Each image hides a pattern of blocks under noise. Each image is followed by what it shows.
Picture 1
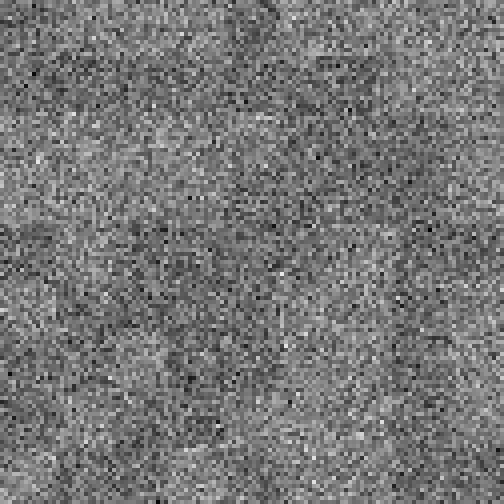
mirrored about the diagonal from the bottom left
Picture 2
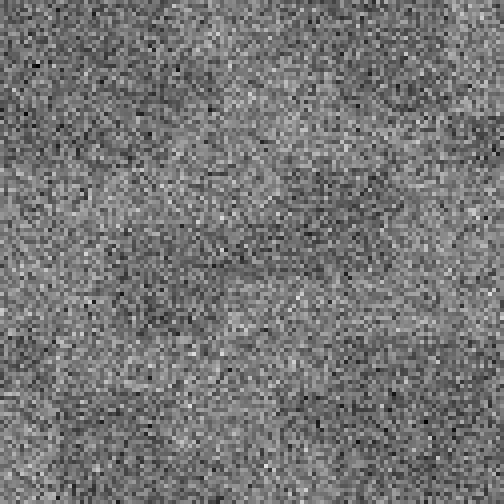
the same after a half turn
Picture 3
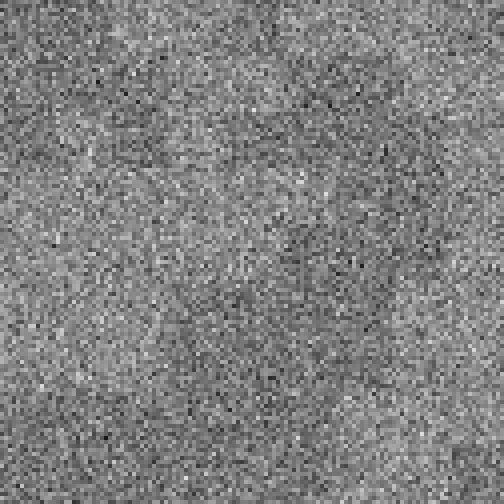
no symmetry
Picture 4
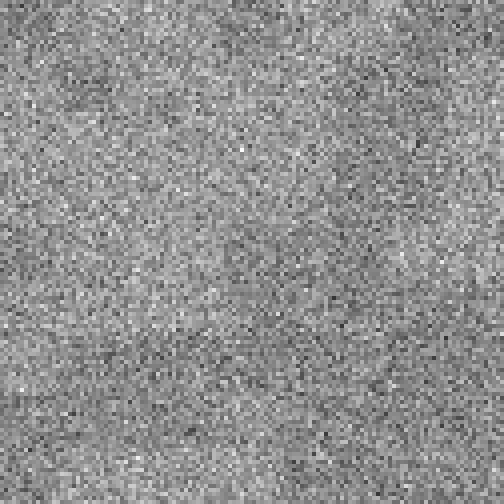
mirrored about the diagonal from the top left
